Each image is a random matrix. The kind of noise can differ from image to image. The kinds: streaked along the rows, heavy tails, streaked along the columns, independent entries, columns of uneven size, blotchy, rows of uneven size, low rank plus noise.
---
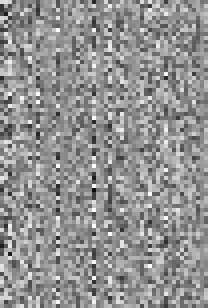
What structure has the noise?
columns of uneven size
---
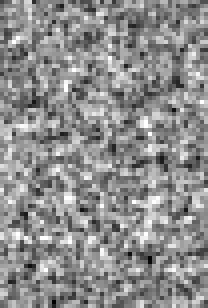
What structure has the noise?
blotchy
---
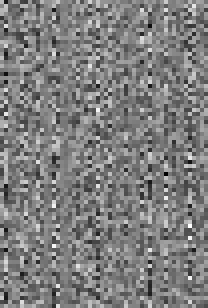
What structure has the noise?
columns of uneven size
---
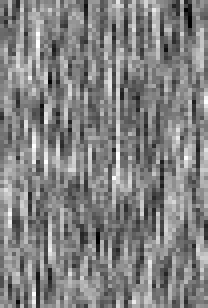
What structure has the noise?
streaked along the columns
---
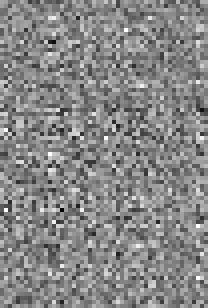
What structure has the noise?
low rank plus noise
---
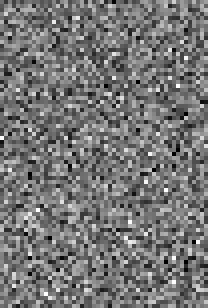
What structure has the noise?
independent entries
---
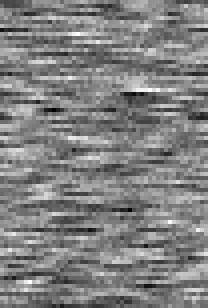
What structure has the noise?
streaked along the rows
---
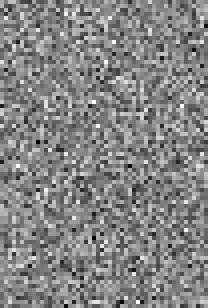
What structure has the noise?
independent entries
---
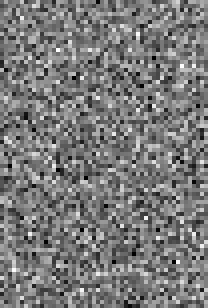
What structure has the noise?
independent entries
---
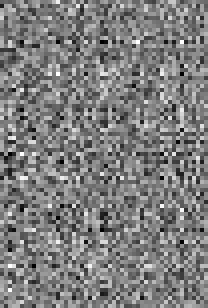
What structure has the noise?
low rank plus noise
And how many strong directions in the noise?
three or four
